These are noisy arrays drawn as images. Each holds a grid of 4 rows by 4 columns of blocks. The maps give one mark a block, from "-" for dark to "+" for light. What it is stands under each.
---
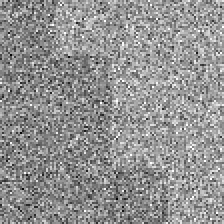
- + + +
- - + +
- - + +
- - - +
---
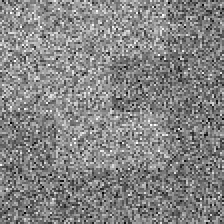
+ + + -
+ + - -
- + + -
- - - -
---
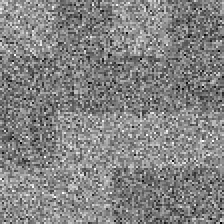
+ - + -
- - - -
- + + +
+ + - -
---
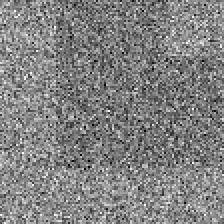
+ - - +
+ - - -
+ - - -
+ + + +
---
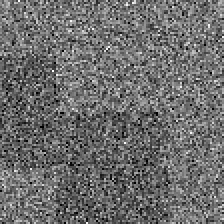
+ + + +
- + + +
- - - +
+ - - +
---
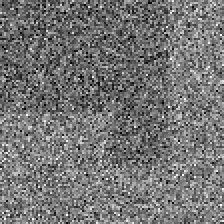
- - - +
- - - +
+ + - +
+ + + +
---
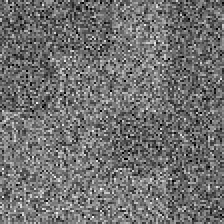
- - + -
- + + -
+ + - -
+ + + -
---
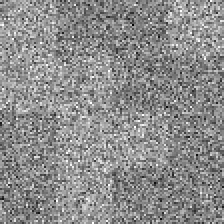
+ - - +
+ + - -
- + + -
- + - -
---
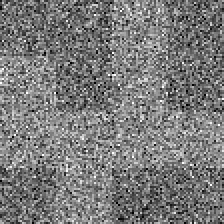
- - + -
+ - + -
+ + + +
- + - -
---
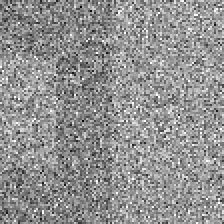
- - + +
+ - + +
+ - + +
- - + +
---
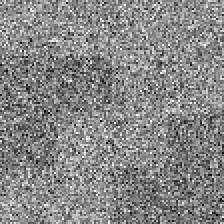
+ + + +
- - + +
- + + -
+ + - -
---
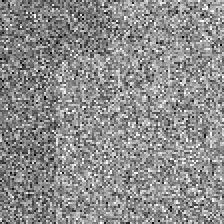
- - + +
- + + +
- + + +
- + + +
